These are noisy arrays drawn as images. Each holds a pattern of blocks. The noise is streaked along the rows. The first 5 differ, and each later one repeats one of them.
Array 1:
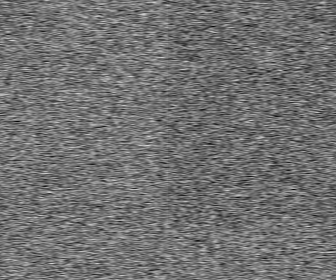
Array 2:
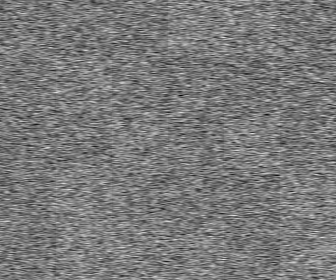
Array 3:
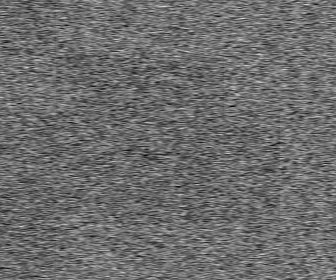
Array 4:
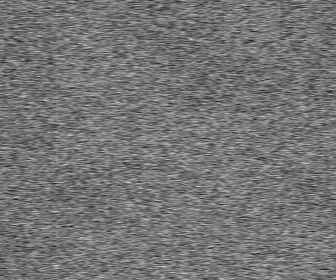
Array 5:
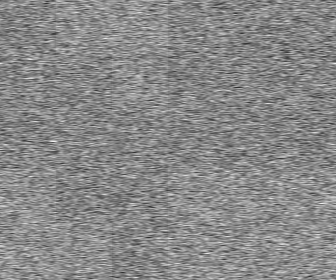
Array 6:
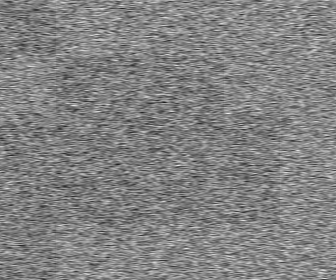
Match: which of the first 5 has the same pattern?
3
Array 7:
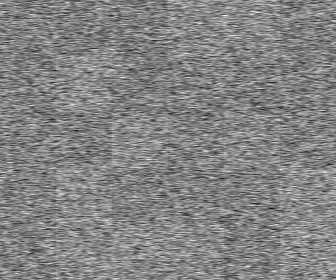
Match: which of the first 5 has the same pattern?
2
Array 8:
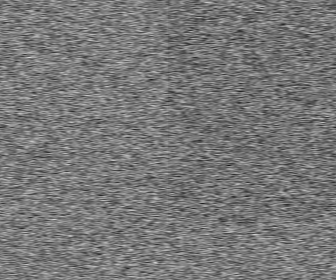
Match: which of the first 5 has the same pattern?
1
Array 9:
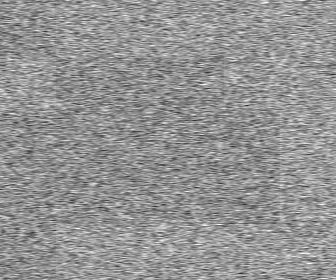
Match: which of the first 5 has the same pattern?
3
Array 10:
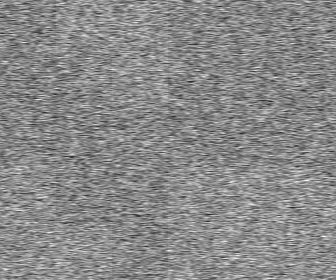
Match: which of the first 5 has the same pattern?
5
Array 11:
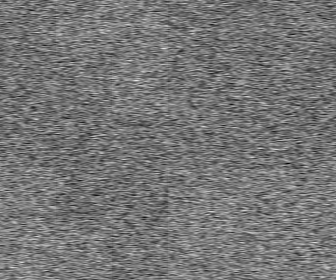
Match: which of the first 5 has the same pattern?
5
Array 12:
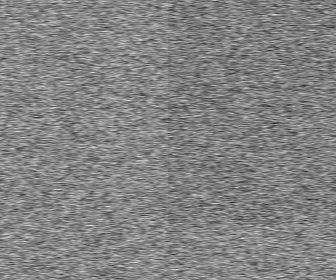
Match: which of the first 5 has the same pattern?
1
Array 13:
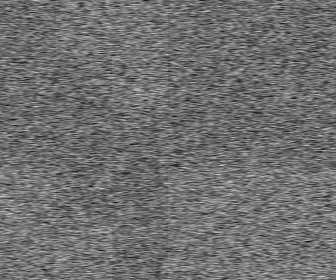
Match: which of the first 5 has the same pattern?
5
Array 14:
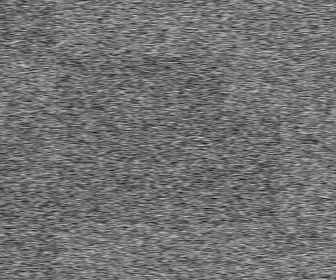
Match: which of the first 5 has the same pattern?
3
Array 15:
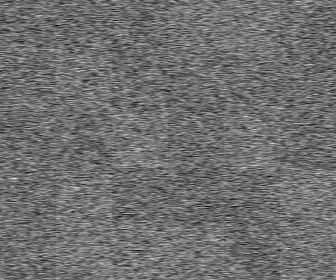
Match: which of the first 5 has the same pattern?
2
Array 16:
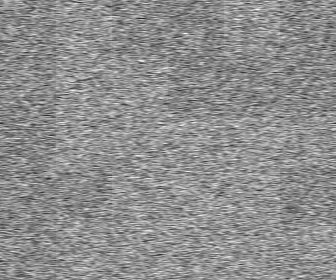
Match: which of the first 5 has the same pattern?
4
